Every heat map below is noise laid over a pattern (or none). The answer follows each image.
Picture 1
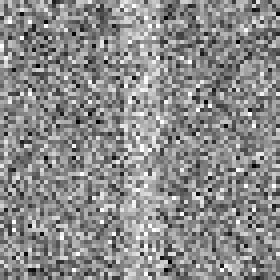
one band of columns
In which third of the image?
middle
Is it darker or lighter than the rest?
lighter
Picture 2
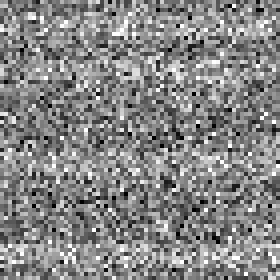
bands of rows
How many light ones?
4
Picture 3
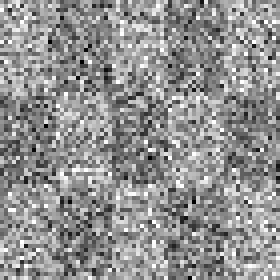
a checkerboard
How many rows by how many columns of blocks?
3 by 5
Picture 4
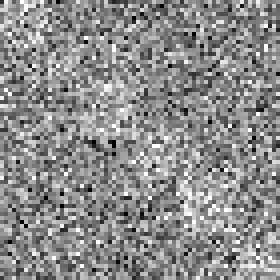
blocks along the diagonal
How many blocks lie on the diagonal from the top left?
6
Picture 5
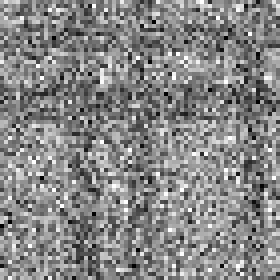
bands of rows crossing bands of columns
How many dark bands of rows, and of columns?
2 and 3
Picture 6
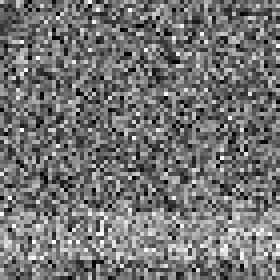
one band of rows
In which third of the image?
bottom
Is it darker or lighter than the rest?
lighter
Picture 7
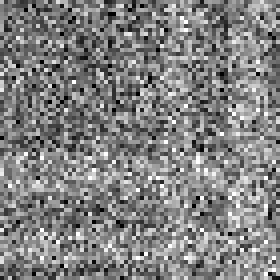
bands of rows crossing bands of columns
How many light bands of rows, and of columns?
2 and 2
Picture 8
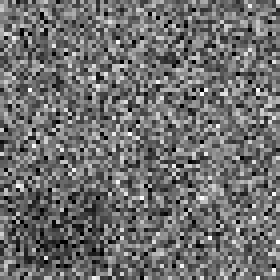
one block
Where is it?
bottom left
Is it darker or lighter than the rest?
darker
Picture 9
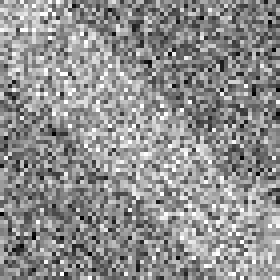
a diagonal band
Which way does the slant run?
top left to bottom right
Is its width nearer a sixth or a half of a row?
a half
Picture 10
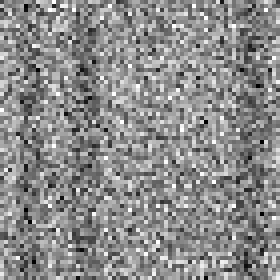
bands of columns
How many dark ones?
3
